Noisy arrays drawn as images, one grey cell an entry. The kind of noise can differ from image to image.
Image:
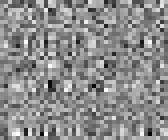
low rank plus noise
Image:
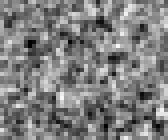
blotchy
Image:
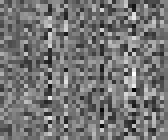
columns of uneven size
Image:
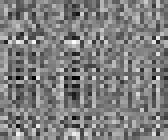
low rank plus noise
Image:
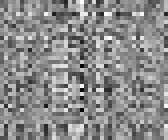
low rank plus noise
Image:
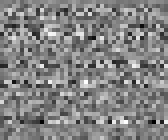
rows of uneven size
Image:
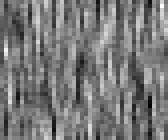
streaked along the columns
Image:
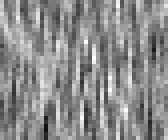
streaked along the columns
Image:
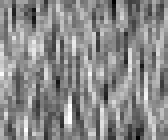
streaked along the columns
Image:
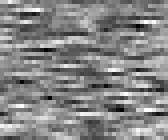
streaked along the rows
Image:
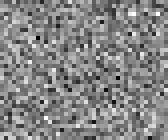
independent entries
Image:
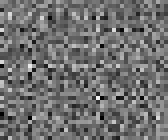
low rank plus noise
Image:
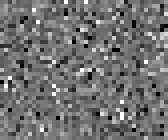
heavy tails
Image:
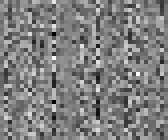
columns of uneven size
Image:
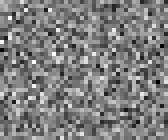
independent entries
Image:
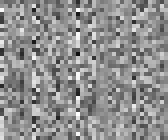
columns of uneven size
